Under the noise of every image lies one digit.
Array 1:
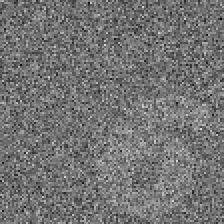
6
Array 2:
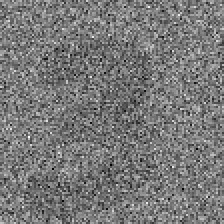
3
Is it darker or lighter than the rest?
darker
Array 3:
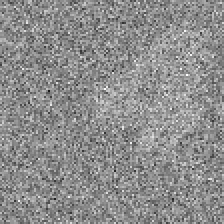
4
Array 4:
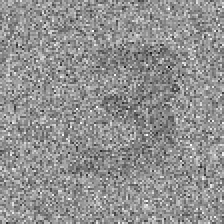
3
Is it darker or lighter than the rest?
darker
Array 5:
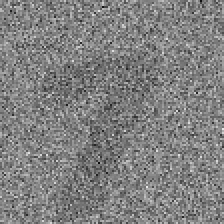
7
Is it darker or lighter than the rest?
darker
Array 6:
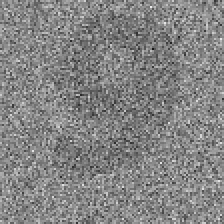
9
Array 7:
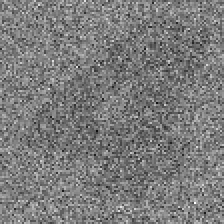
4
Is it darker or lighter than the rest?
darker
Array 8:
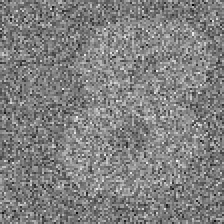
8
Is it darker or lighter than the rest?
lighter
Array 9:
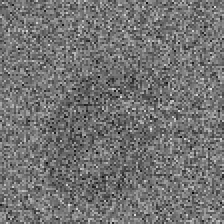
6
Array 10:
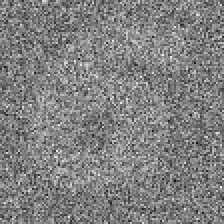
6
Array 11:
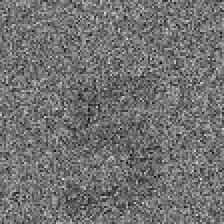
5
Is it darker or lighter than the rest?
darker
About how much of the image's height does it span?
two thirds
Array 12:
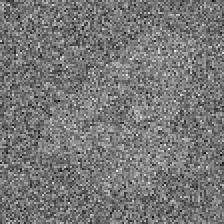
4
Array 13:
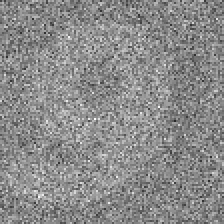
9
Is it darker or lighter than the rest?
lighter
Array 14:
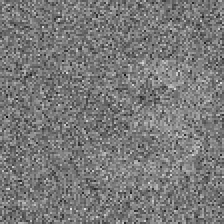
3
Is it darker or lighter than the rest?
lighter
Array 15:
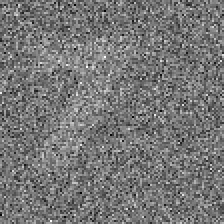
7
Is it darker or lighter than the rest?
lighter
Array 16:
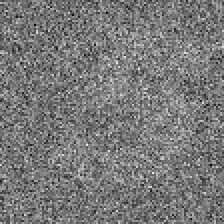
5
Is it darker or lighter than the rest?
lighter
